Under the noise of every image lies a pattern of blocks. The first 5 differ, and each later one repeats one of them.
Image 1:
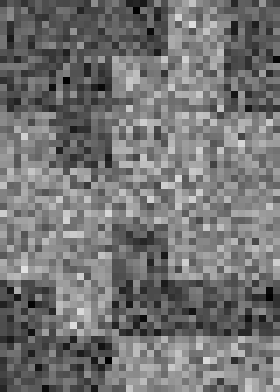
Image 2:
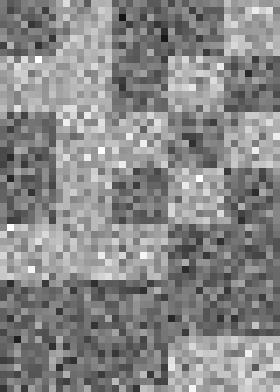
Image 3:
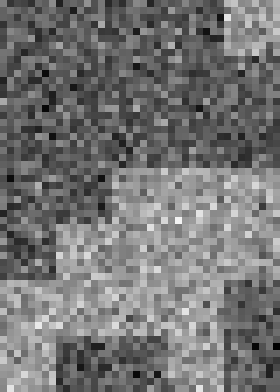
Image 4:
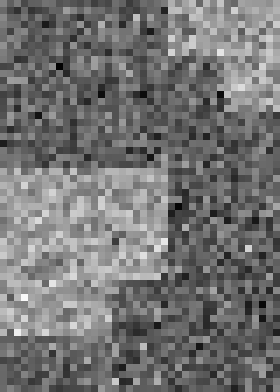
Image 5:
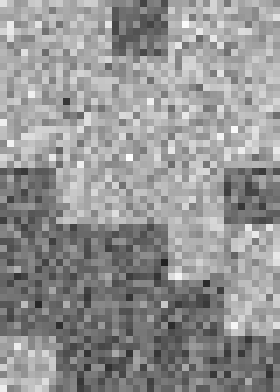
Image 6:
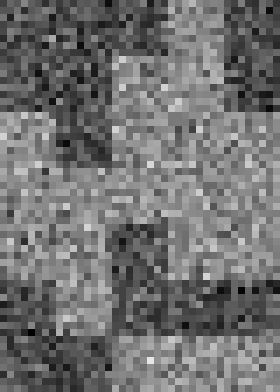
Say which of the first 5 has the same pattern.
1
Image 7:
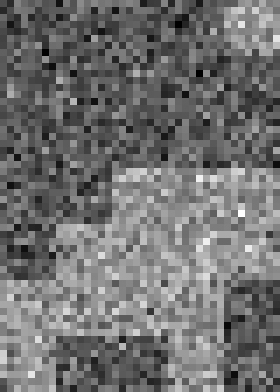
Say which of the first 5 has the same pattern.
3
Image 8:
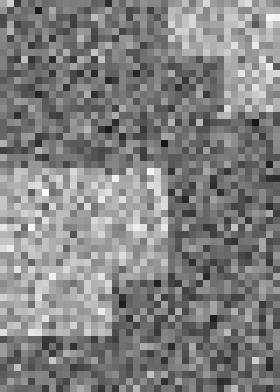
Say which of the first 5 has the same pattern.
4
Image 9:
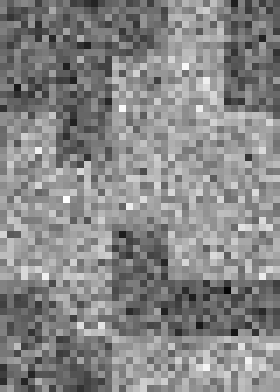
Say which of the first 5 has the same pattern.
1
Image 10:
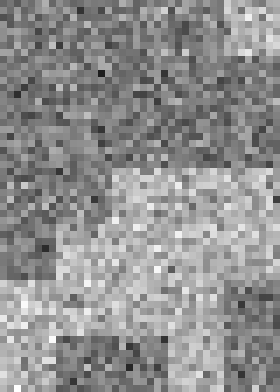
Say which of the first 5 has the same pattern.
3
